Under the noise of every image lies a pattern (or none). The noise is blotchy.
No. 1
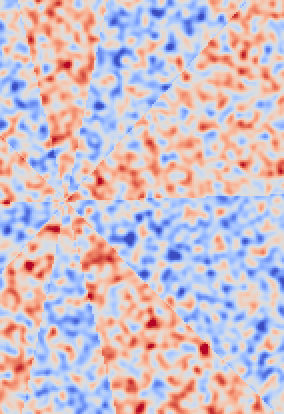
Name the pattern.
spokes from one point
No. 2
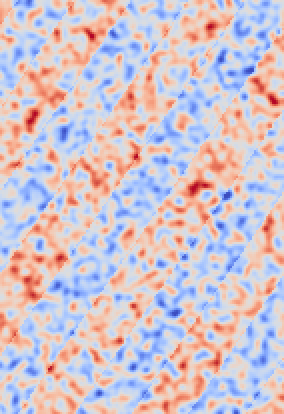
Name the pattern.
diagonal stripes
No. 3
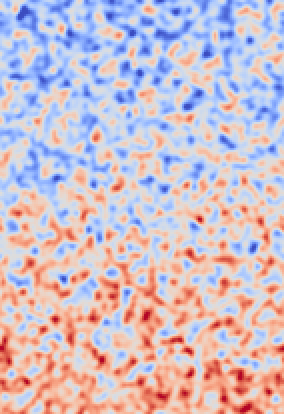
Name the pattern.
a smooth slope
